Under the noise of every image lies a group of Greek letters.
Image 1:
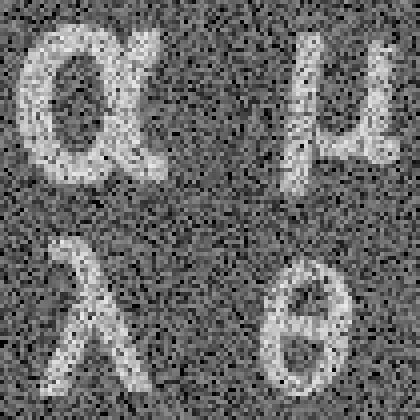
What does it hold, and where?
top left: alpha; top right: mu; bottom left: lambda; bottom right: theta
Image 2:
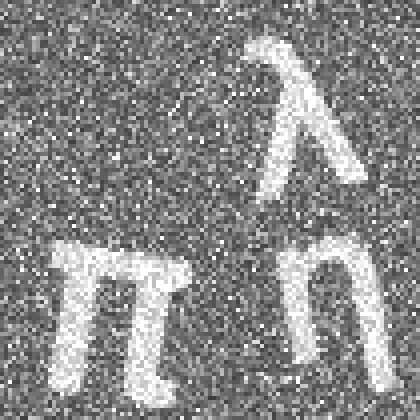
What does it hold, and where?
top right: lambda; bottom left: pi; bottom right: eta
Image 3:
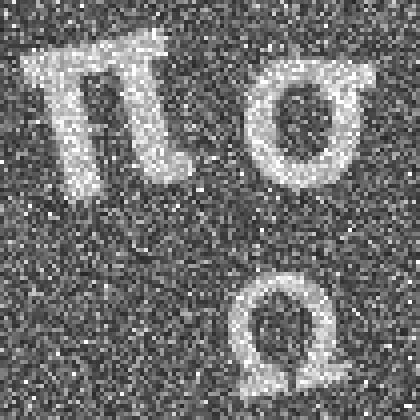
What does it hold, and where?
top left: pi; top right: sigma; bottom right: omega
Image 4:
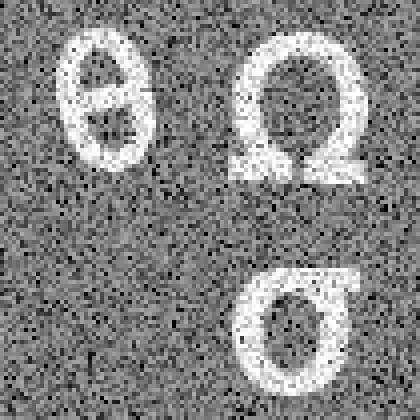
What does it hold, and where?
top left: theta; top right: omega; bottom right: sigma
